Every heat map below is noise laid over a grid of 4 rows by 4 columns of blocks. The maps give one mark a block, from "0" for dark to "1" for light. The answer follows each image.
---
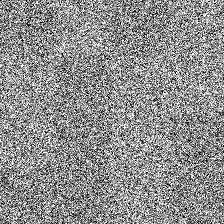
0 1 0 1
1 0 1 1
1 0 1 0
0 0 1 0
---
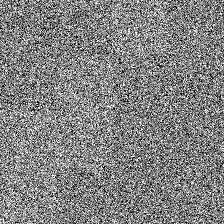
0 0 1 0
0 1 0 0
1 1 0 0
1 0 0 0
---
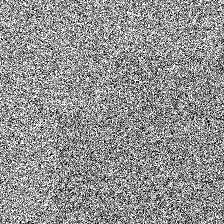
1 1 1 1
1 1 0 0
1 0 0 0
1 0 0 0
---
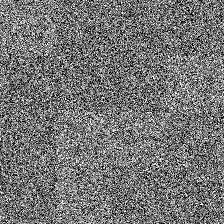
1 0 0 0
0 0 0 1
0 1 1 0
0 1 0 0
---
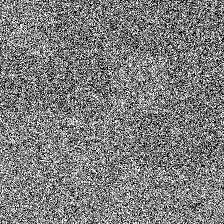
1 0 0 0
0 0 1 0
1 1 0 0
1 1 1 1
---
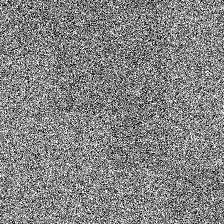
0 0 0 1
1 0 0 1
1 1 0 1
1 1 1 0
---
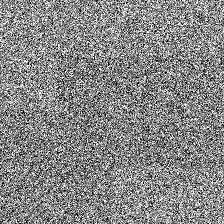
1 1 1 1
1 0 0 0
0 0 0 0
0 0 1 1
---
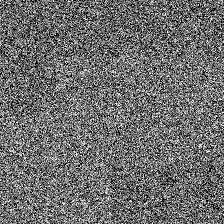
0 0 0 0
0 1 1 1
1 1 1 1
1 1 0 0
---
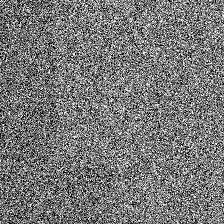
0 1 1 1
0 1 1 1
0 1 1 1
0 0 1 1
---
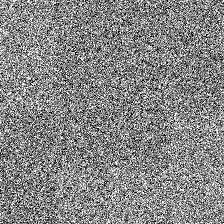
1 0 0 0
1 0 0 0
0 0 0 1
0 1 1 1
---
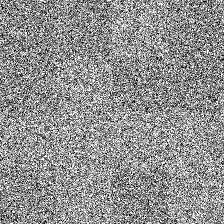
0 0 1 0
0 1 0 0
1 1 1 1
0 1 0 1
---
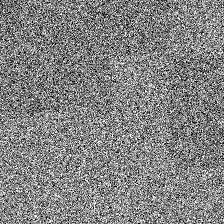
0 0 0 1
0 0 1 0
1 1 1 0
1 1 1 1
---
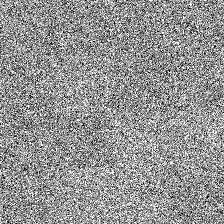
0 0 0 0
0 1 0 0
0 0 1 1
0 1 1 0
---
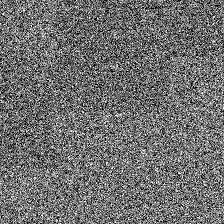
1 0 0 0
0 0 0 1
0 1 1 1
1 1 1 1
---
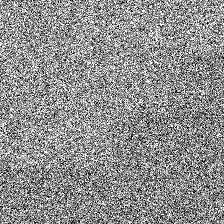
1 1 1 1
1 1 1 0
1 1 0 0
0 0 0 0
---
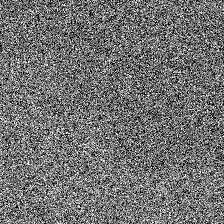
0 0 0 0
1 0 0 0
1 1 0 0
1 1 1 1
